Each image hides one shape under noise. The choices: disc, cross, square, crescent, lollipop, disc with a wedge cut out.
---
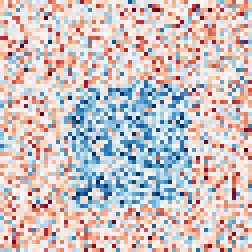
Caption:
blue square
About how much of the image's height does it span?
half
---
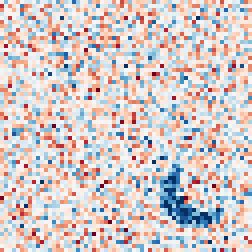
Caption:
blue crescent, bottom right
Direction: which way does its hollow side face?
up and right
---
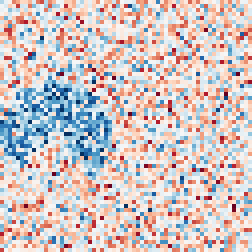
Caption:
blue disc with a wedge cut out, middle left
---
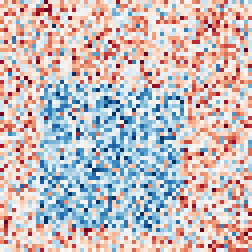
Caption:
blue square
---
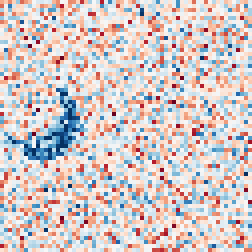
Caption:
blue crescent, middle left
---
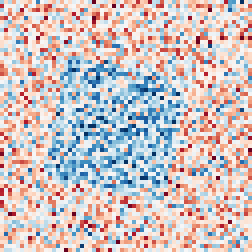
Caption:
blue square
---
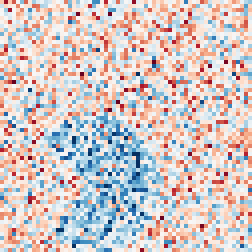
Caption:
blue disc with a wedge cut out
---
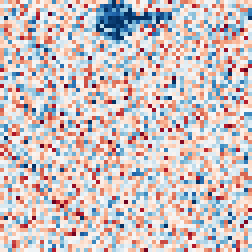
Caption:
blue lollipop, top middle
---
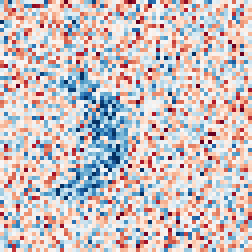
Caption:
blue crescent
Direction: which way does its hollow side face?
left
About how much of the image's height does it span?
half
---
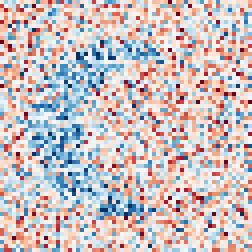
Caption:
blue crescent
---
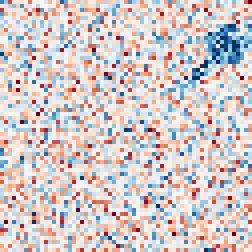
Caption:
blue lollipop, top right
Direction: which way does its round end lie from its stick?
up and right
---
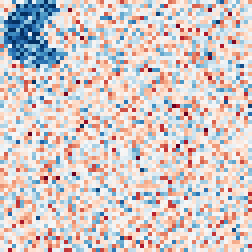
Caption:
blue disc with a wedge cut out, top left
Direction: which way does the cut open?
right
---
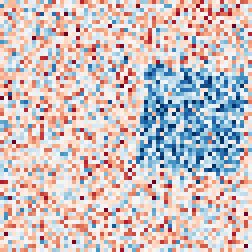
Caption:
blue square, middle right
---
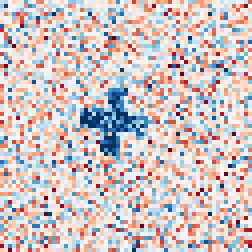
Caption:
blue cross, centre
